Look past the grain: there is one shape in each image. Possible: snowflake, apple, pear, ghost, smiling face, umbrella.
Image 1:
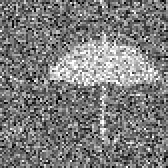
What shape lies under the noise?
umbrella
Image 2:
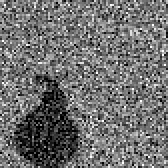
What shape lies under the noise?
pear
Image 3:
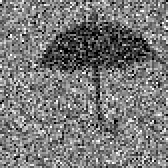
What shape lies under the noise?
umbrella
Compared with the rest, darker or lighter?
darker
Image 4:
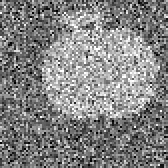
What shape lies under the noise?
apple
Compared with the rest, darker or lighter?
lighter
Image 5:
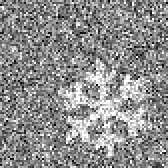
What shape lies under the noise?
snowflake
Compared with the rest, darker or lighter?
lighter
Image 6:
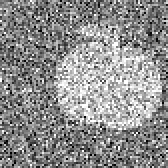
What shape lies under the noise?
apple
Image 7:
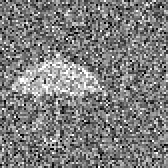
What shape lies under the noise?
umbrella
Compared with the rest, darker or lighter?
lighter
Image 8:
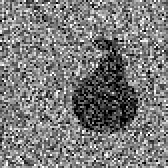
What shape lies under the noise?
pear
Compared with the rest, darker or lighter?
darker
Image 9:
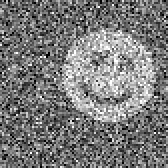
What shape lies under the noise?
smiling face
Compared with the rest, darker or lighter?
lighter
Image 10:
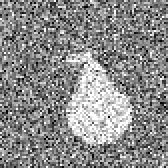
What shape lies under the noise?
pear
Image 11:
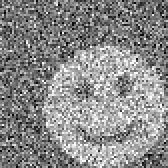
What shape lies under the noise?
smiling face
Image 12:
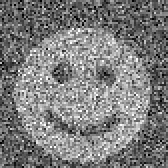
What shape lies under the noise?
smiling face
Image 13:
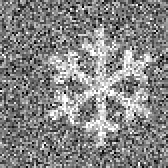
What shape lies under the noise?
snowflake
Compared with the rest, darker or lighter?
lighter
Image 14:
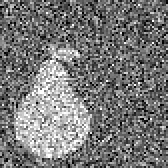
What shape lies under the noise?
pear
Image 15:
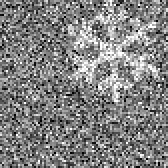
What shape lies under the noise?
snowflake
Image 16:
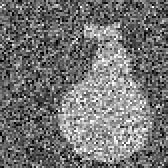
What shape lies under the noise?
pear
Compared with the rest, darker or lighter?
lighter
